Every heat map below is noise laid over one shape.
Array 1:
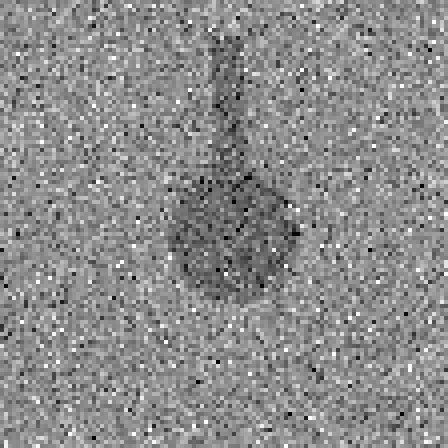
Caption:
dark lollipop
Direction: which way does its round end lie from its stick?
down
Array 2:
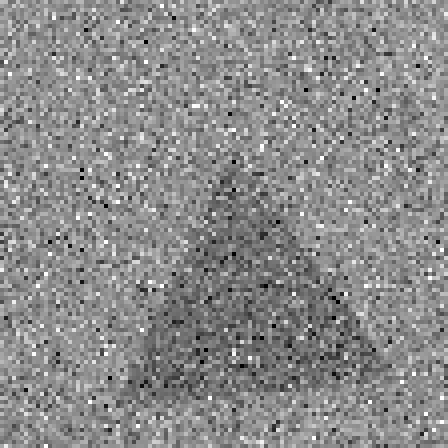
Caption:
dark triangle
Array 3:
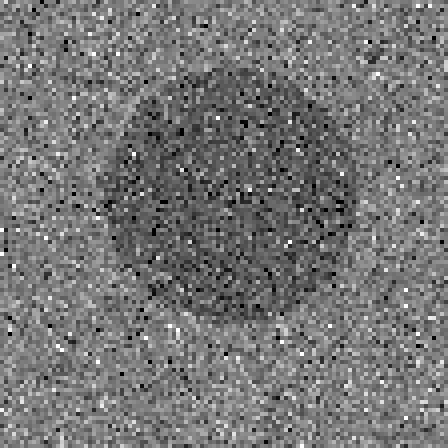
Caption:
dark disc
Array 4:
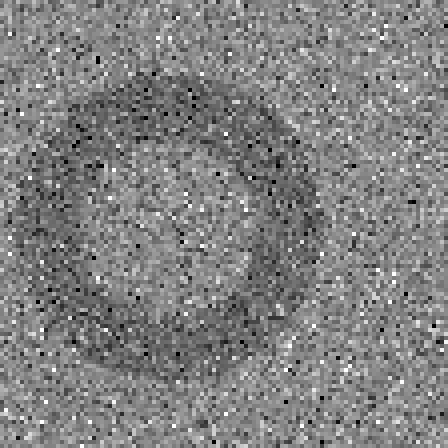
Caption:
dark ring
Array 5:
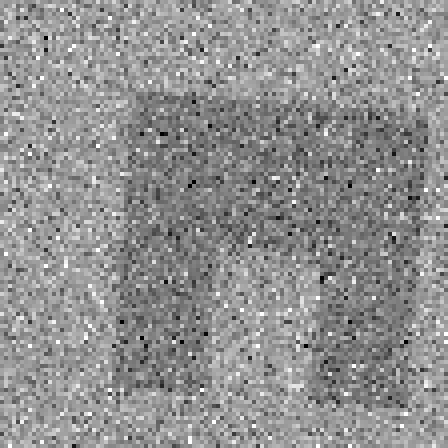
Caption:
dark square with a notch
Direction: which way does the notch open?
down
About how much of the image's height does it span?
two thirds
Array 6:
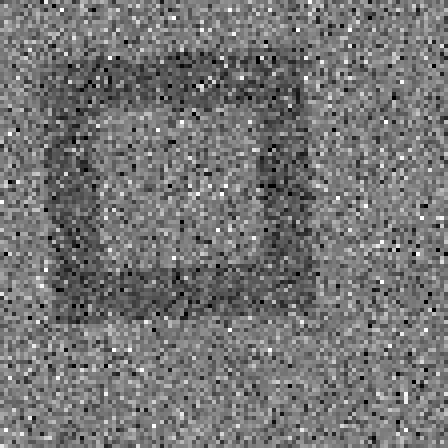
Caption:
dark square frame
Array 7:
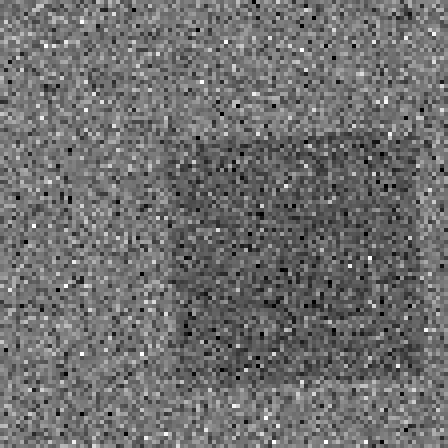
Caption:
dark square
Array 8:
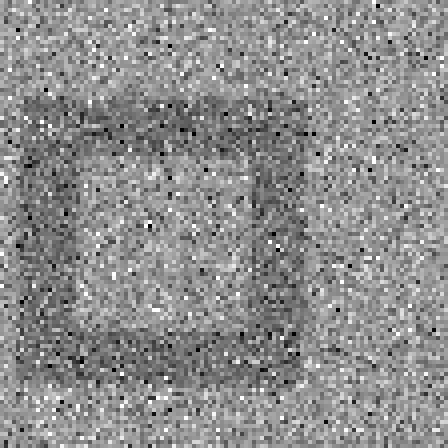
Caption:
dark square frame
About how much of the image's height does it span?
two thirds
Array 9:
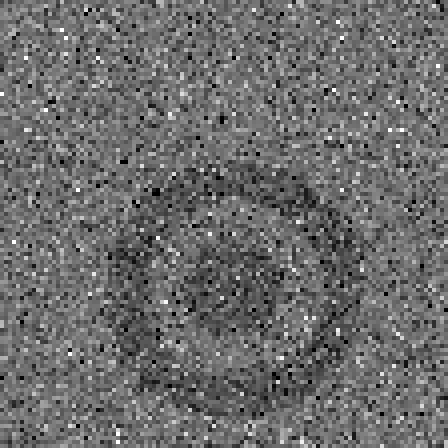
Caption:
dark bullseye
